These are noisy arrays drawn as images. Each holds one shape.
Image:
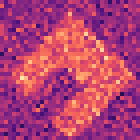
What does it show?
light square with a notch
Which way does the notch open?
down and left
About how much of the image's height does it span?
nearly all
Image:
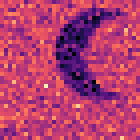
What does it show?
dark crescent
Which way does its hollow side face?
right
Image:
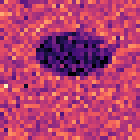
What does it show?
dark ellipse
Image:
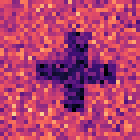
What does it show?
dark cross
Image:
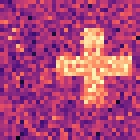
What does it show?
light cross
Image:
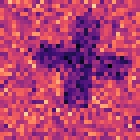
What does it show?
dark cross
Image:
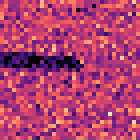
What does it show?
dark bar
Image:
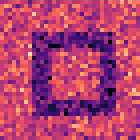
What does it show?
dark square frame
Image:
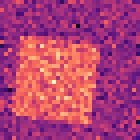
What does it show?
light square
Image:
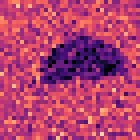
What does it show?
dark half disc
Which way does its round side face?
up
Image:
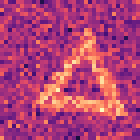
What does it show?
light triangle frame
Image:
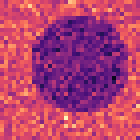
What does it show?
dark disc
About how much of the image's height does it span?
two thirds
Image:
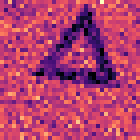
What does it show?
dark triangle frame
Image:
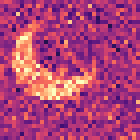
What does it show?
light crescent
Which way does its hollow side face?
up and right
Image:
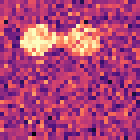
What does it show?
light dumbbell
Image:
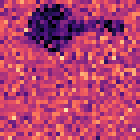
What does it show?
dark lollipop
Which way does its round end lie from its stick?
left
